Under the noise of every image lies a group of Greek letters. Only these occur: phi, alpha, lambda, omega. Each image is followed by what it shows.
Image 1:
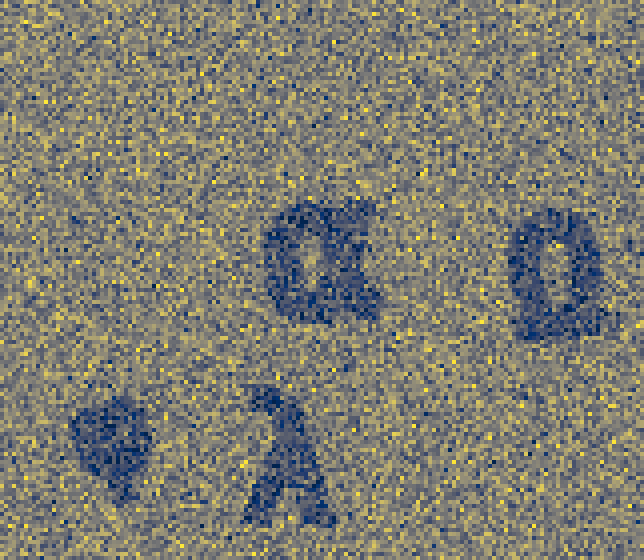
centre: alpha; middle right: omega; bottom left: phi; bottom middle: lambda
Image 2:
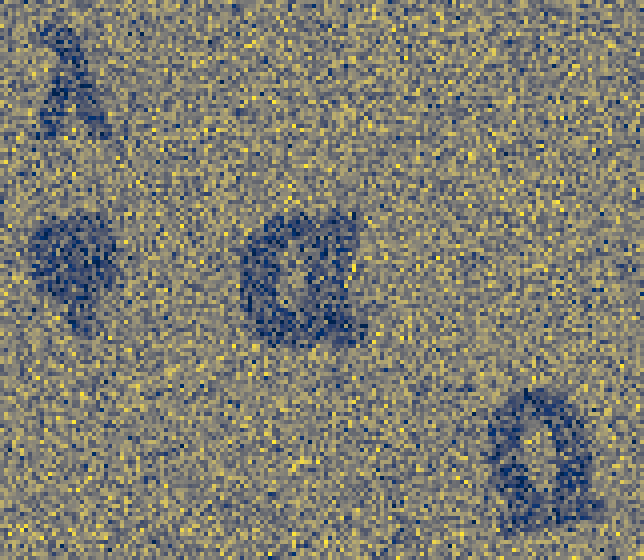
top left: lambda; middle left: phi; centre: alpha; bottom right: omega
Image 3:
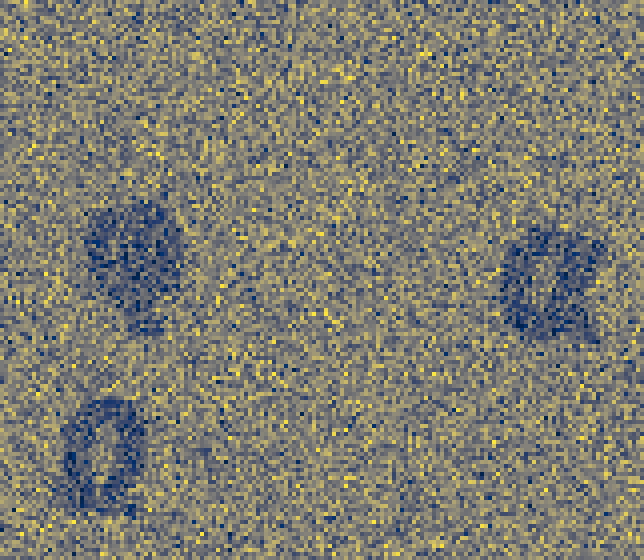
middle left: phi; middle right: alpha; bottom left: omega
